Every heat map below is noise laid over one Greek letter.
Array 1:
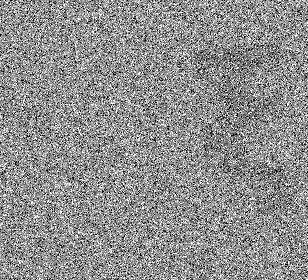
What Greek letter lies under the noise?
xi
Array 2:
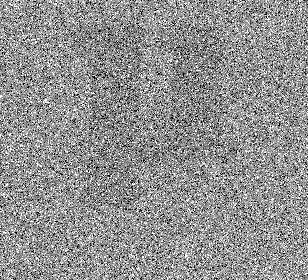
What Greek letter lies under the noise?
mu
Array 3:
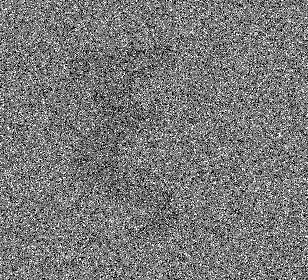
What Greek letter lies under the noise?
xi
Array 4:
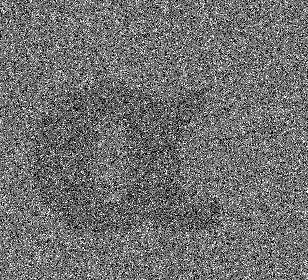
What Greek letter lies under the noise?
alpha
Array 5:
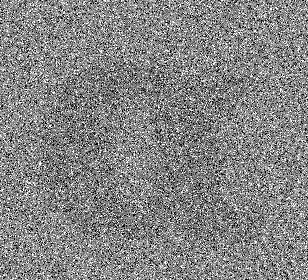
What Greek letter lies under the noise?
alpha
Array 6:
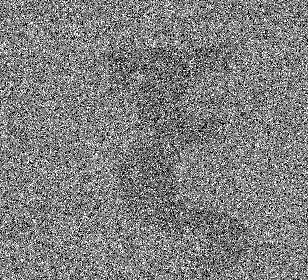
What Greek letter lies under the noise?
xi
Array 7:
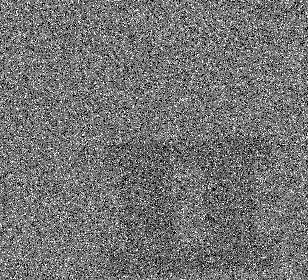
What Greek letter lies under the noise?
pi
